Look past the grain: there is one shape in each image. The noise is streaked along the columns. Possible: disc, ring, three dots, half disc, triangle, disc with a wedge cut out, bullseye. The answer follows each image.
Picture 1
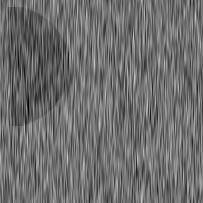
dark half disc
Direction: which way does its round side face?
right
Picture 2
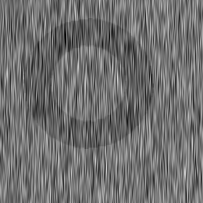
dark ring
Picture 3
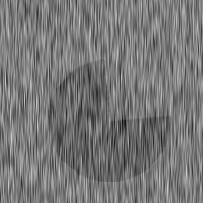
dark disc with a wedge cut out
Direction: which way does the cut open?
up and right
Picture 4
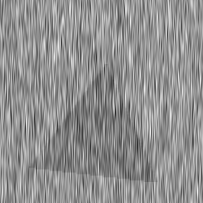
dark triangle
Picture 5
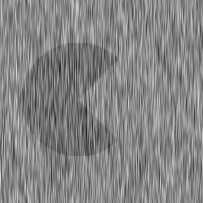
dark disc with a wedge cut out
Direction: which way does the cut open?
right
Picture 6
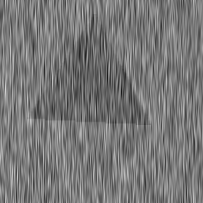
dark triangle
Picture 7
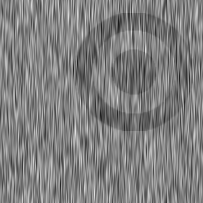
dark bullseye
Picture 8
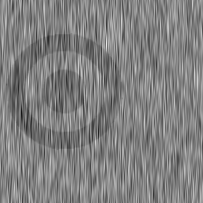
dark bullseye
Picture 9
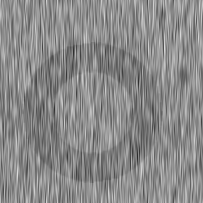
dark ring
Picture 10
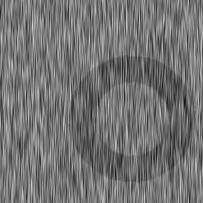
dark ring
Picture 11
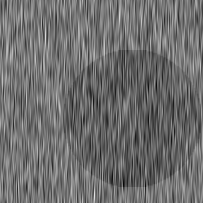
dark disc
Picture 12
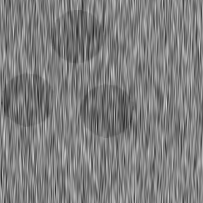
dark three dots
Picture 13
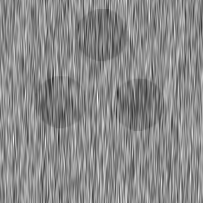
dark three dots
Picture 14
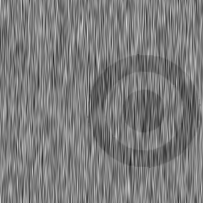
dark bullseye
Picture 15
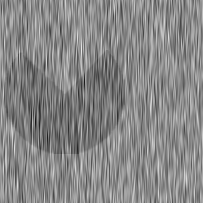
dark disc with a wedge cut out
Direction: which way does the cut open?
up
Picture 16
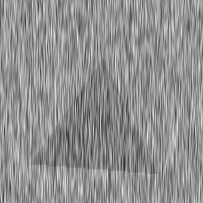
dark triangle
